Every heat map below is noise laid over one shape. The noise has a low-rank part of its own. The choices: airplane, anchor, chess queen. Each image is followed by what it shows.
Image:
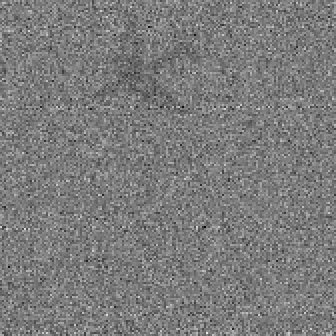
dark airplane, top middle
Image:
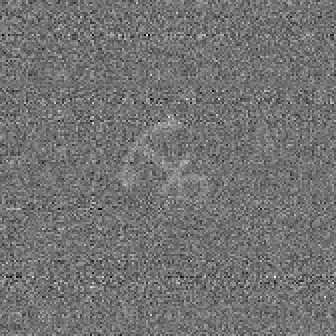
light anchor, centre
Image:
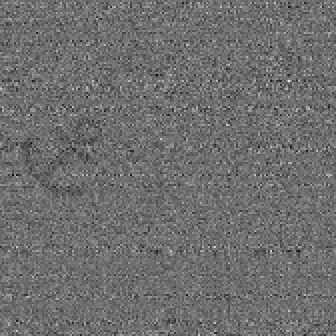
dark anchor, middle left
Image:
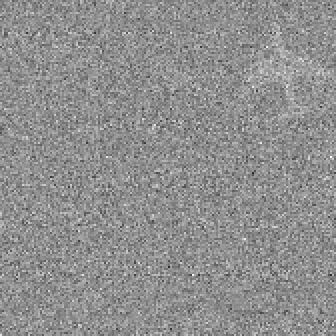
light airplane, top right
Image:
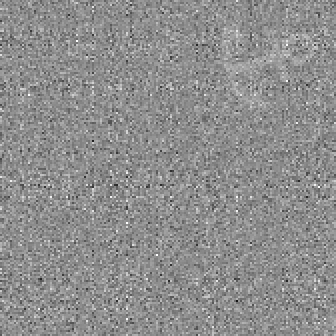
light anchor, top right
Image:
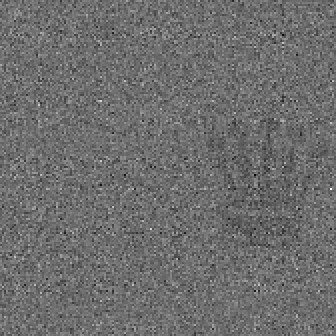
dark chess queen, middle right
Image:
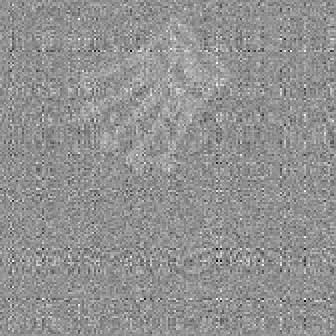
light chess queen
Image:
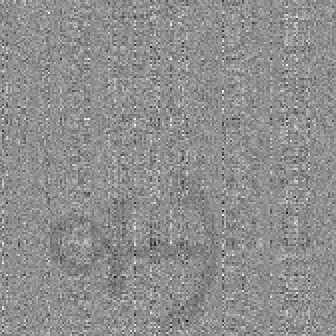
dark anchor
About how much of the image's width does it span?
half
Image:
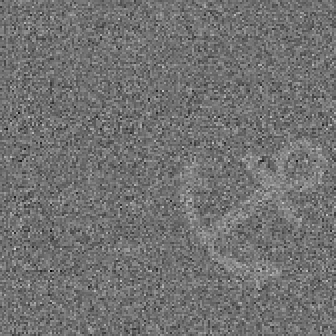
light anchor
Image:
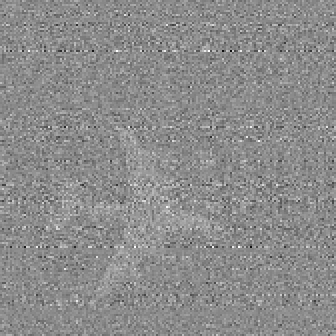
light airplane
